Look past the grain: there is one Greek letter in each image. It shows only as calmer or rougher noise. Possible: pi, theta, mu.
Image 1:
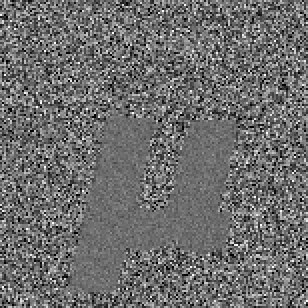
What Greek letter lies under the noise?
mu
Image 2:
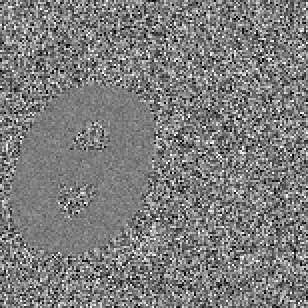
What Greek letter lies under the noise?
theta
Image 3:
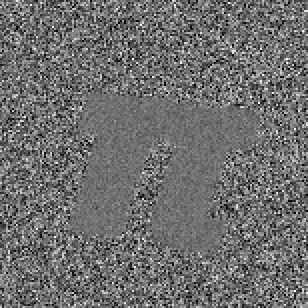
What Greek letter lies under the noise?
pi
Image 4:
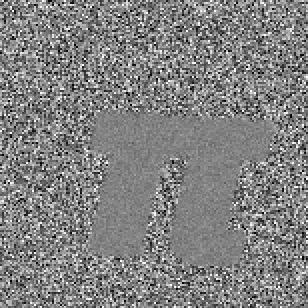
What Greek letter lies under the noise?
pi
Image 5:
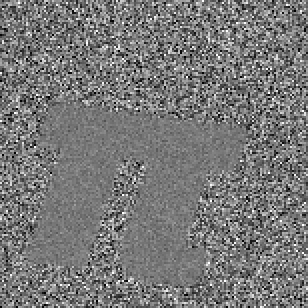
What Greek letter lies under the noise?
pi
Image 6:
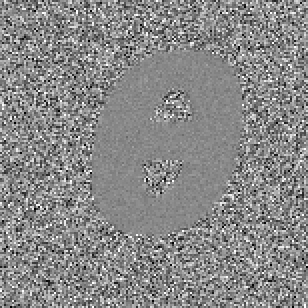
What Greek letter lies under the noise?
theta
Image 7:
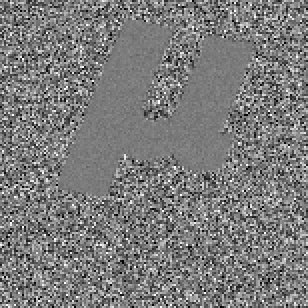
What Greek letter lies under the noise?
mu
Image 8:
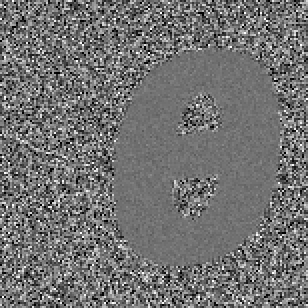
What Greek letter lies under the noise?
theta
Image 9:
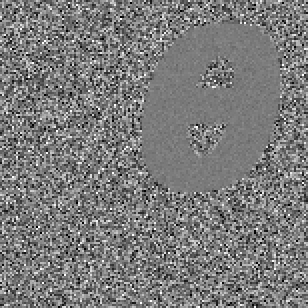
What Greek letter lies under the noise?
theta
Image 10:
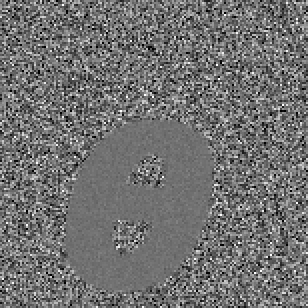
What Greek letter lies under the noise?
theta
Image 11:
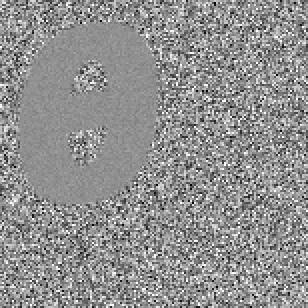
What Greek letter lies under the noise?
theta
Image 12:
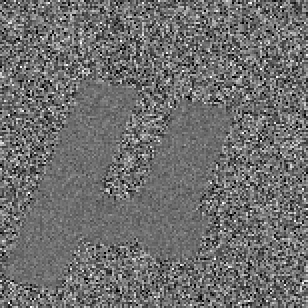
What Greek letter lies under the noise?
mu
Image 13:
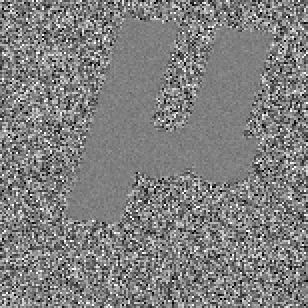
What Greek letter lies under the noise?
mu
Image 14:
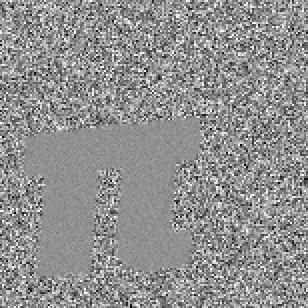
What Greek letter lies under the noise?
pi
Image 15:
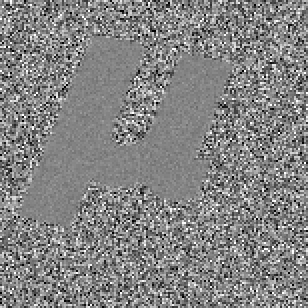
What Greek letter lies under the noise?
mu
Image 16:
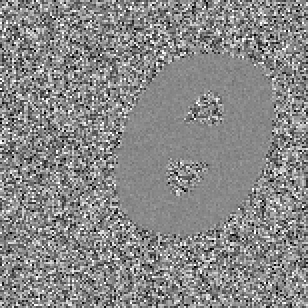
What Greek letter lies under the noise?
theta
